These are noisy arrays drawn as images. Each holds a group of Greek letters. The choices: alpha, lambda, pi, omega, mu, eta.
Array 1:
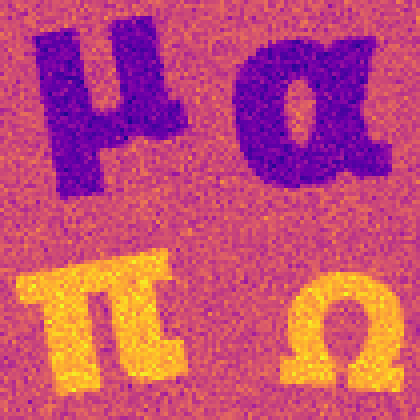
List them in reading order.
top left: dark mu; top right: dark alpha; bottom left: light pi; bottom right: light omega
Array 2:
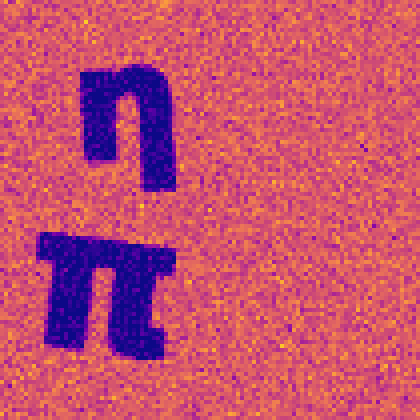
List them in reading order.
top left: dark eta; bottom left: dark pi
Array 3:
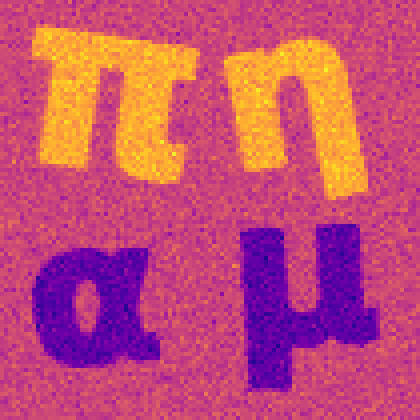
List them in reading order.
top left: light pi; top right: light eta; bottom left: dark alpha; bottom right: dark mu
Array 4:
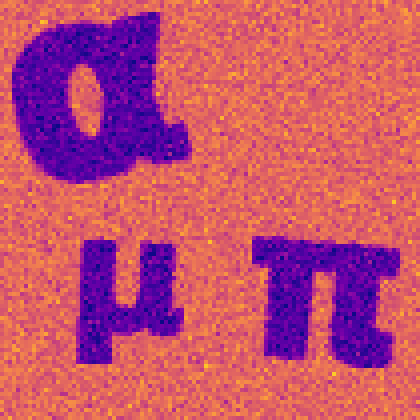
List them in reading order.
top left: dark alpha; bottom left: dark mu; bottom right: dark pi
